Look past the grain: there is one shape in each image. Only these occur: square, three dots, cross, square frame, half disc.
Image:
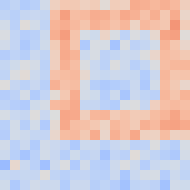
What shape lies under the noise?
square frame
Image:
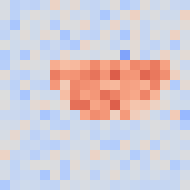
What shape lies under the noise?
half disc
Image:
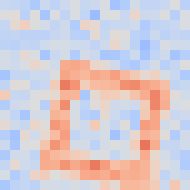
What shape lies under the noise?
square frame
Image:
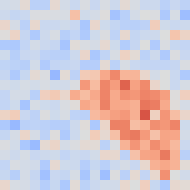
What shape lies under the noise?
half disc
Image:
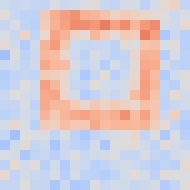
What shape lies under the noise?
square frame
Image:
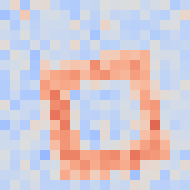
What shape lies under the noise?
square frame
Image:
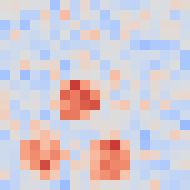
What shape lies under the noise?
three dots
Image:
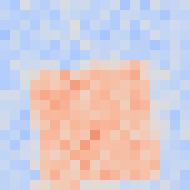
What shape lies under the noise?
square
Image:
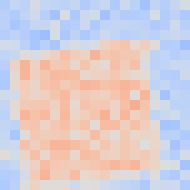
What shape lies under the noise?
square
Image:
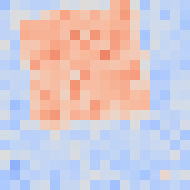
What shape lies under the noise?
square
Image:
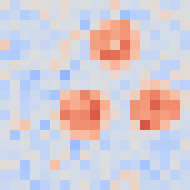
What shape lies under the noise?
three dots
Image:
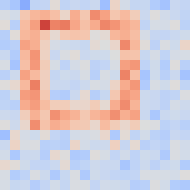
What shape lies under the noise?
square frame
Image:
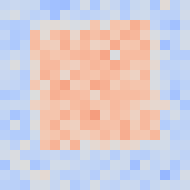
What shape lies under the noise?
square
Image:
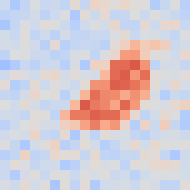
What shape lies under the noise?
half disc
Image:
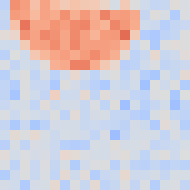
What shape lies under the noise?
half disc
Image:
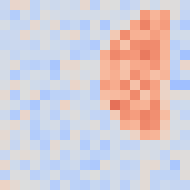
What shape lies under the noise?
half disc
